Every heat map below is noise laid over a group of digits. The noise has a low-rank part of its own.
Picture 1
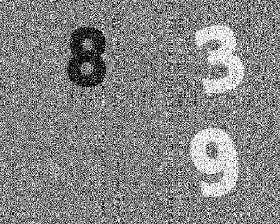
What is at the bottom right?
9
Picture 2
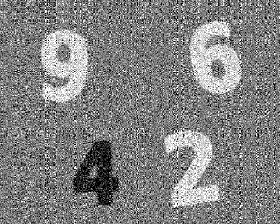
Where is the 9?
top left
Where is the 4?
bottom left
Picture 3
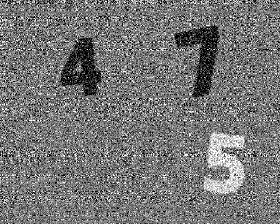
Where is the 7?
top right
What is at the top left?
4
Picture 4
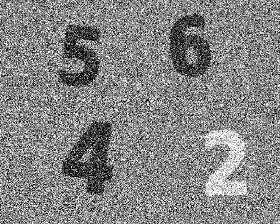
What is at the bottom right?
2
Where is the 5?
top left
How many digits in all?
4
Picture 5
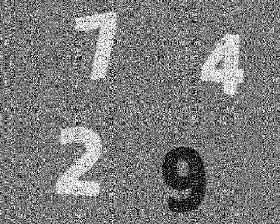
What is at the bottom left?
2
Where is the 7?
top left
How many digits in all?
4
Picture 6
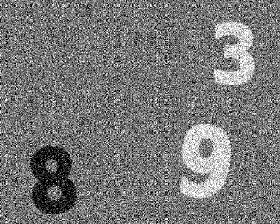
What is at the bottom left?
8
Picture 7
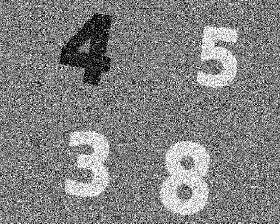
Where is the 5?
top right
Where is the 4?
top left
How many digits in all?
4
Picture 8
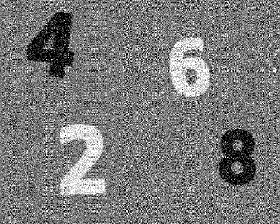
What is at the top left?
4
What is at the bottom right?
8
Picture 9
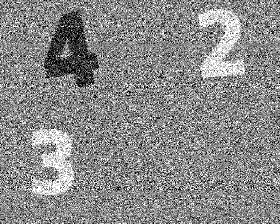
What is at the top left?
4
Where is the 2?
top right
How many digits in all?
3
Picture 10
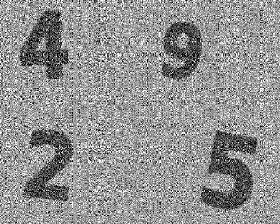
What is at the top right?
9
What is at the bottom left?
2
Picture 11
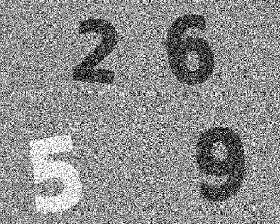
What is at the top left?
2
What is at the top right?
6
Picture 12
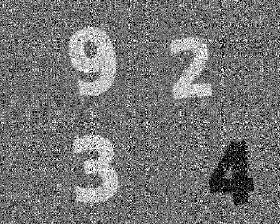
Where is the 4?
bottom right
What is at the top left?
9
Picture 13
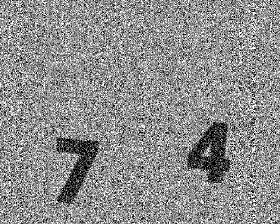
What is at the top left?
nothing
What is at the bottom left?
7
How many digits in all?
2
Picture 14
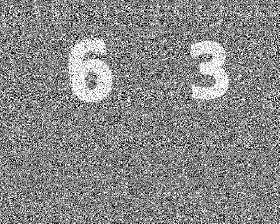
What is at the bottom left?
nothing
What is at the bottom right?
nothing
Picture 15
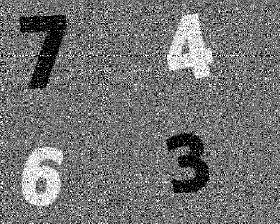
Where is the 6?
bottom left
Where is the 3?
bottom right
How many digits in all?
4
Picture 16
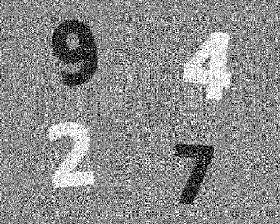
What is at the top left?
9
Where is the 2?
bottom left
